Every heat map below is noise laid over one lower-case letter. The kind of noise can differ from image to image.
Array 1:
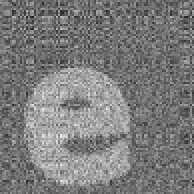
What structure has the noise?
low rank plus noise
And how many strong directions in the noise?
one
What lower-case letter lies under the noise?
e
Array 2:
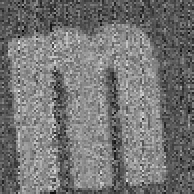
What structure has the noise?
columns of uneven size
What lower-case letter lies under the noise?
m
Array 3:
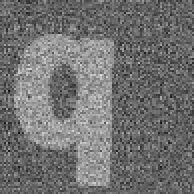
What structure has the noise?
low rank plus noise
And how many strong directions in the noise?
three or four
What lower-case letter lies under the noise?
q
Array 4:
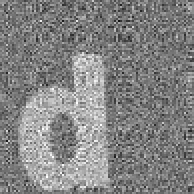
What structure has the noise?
low rank plus noise
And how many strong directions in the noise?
two
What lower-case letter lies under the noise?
d
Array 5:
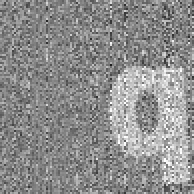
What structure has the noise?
columns of uneven size
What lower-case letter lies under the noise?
q
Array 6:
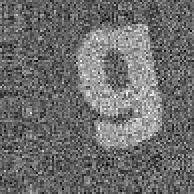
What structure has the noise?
low rank plus noise
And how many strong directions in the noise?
five to eight
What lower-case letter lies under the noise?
g
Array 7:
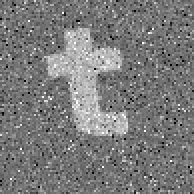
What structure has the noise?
heavy tails
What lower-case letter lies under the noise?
t
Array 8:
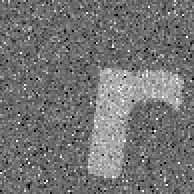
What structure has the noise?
heavy tails
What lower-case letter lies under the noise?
r
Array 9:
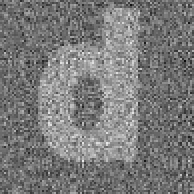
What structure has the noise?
low rank plus noise
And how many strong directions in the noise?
two
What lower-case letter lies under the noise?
d
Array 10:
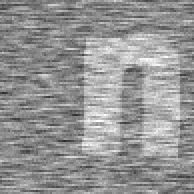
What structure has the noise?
streaked along the rows
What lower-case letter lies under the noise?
n
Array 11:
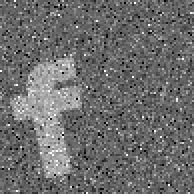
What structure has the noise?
heavy tails
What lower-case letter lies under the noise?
f
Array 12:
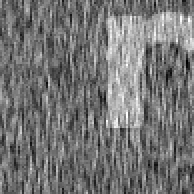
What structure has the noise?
streaked along the columns
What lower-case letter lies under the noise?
r
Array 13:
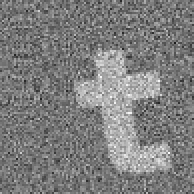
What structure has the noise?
low rank plus noise
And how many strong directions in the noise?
five to eight
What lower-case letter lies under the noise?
t
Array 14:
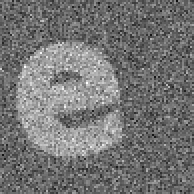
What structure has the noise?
independent entries
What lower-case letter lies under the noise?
e
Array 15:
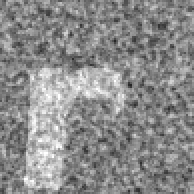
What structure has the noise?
blotchy
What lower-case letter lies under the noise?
r
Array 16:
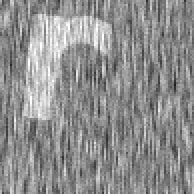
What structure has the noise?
streaked along the columns
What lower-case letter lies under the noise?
r
